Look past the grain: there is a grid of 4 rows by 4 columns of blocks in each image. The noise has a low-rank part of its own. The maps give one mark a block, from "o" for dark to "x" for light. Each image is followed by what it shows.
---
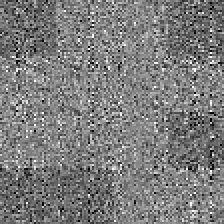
o x x o
x x x x
x x x o
o o x x
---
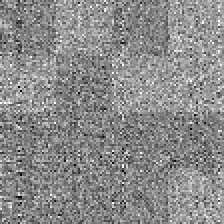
o x o x
x o x x
o o o o
o o o x
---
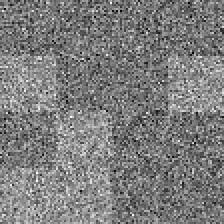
o o o o
x o o x
o x o o
x x o o
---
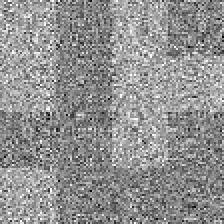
x o x o
x o x x
o o x o
x o o o
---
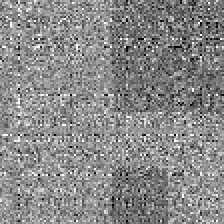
x x o o
x x o o
x x x x
x x o x
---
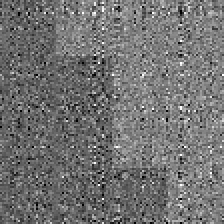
o x x x
o o x x
o o x x
o o o x
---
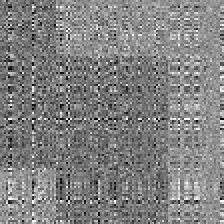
o x x x
o o o x
o o o x
x o o x
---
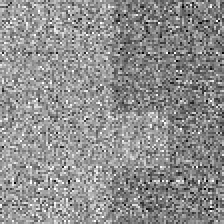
x x o o
x x o o
x x x o
x x o o
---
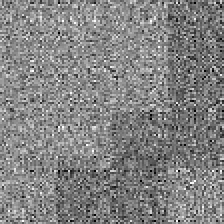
x x x o
x x x o
x x o o
x o o x
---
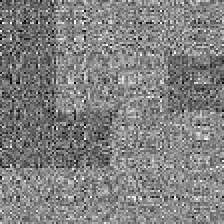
o x x x
o x x o
o o x x
x x x x
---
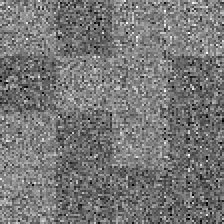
x o x x
o x x o
x o x o
x o o o
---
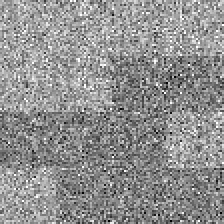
x x x x
x x o o
o o o x
x o o o
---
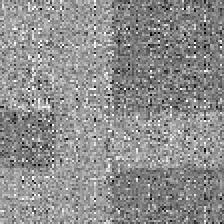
x x o o
x x o o
o x x x
x x o o
